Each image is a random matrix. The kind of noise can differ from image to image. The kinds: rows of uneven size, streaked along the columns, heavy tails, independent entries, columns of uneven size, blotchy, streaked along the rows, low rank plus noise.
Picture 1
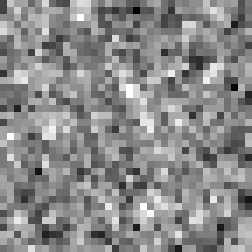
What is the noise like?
blotchy
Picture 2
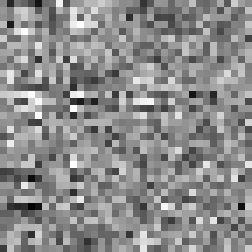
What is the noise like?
low rank plus noise
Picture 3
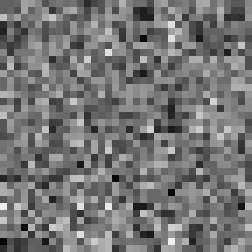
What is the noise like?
low rank plus noise
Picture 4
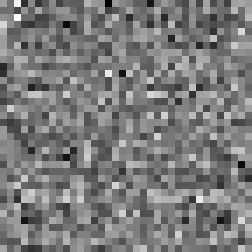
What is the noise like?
low rank plus noise
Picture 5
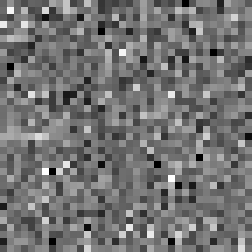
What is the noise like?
heavy tails
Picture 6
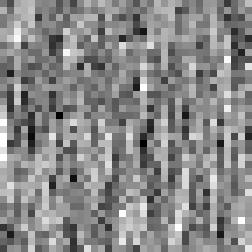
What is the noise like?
streaked along the columns
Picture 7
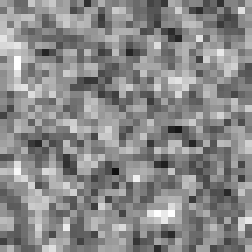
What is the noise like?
blotchy
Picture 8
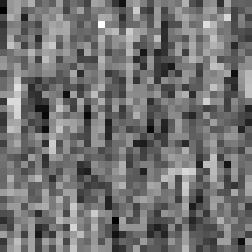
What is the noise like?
streaked along the columns
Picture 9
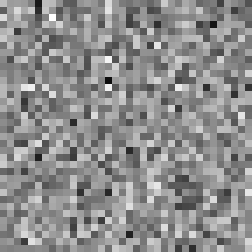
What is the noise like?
low rank plus noise
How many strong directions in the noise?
one
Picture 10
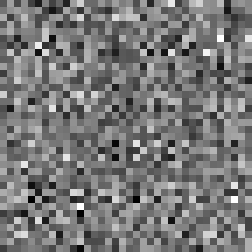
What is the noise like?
low rank plus noise
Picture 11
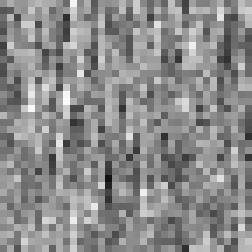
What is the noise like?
streaked along the columns
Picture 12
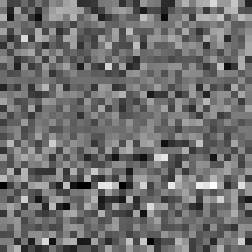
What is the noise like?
rows of uneven size
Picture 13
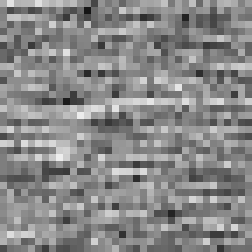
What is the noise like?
streaked along the rows
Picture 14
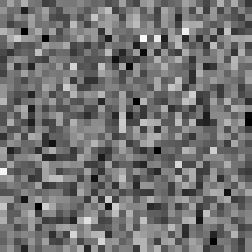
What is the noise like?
low rank plus noise
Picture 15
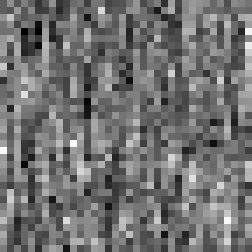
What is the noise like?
streaked along the columns
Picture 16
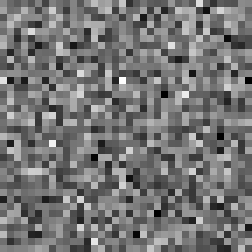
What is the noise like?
independent entries
